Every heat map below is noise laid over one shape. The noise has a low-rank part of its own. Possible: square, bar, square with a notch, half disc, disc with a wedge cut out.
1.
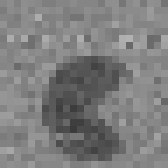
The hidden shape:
disc with a wedge cut out
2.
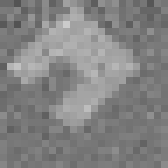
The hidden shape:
square with a notch
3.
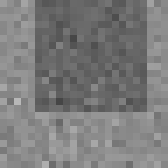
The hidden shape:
square
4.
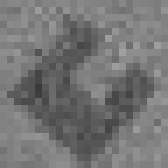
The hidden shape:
square with a notch
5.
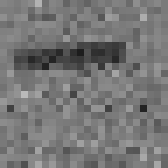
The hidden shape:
bar
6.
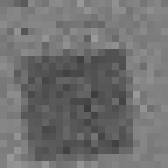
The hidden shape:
square
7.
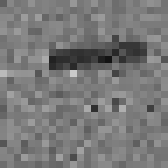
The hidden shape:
bar
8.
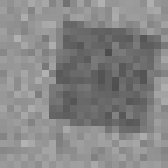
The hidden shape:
square
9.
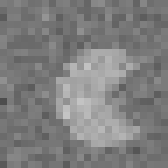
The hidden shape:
disc with a wedge cut out
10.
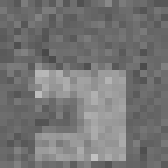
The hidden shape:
square with a notch
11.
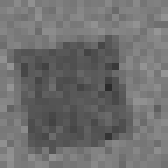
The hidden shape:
square
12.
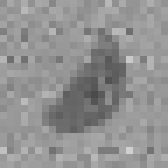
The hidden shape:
half disc
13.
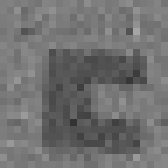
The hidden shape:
square with a notch
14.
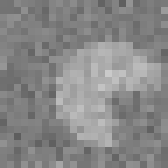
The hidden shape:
disc with a wedge cut out
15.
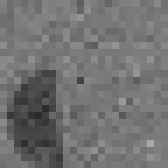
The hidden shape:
half disc
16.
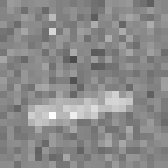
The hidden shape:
bar
